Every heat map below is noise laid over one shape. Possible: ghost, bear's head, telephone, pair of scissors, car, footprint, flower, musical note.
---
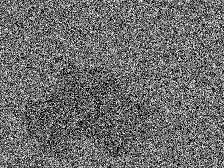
car
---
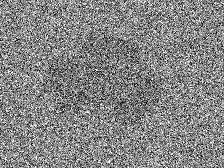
car
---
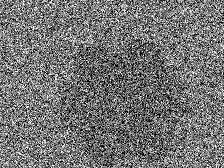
flower
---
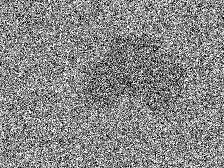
car
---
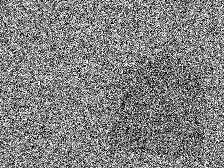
ghost
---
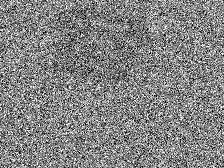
telephone
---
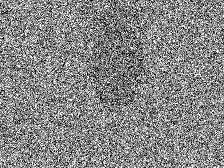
footprint
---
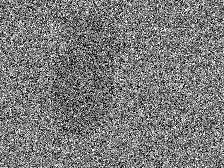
footprint
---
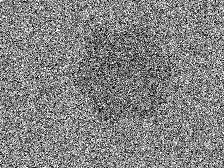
flower
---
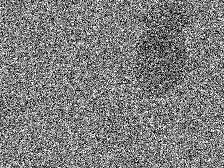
footprint
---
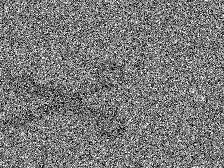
pair of scissors
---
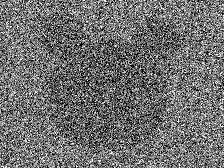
bear's head
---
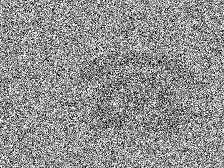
telephone
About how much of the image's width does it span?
half
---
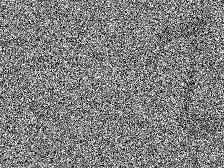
musical note
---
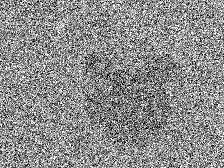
bear's head
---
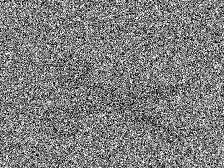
pair of scissors
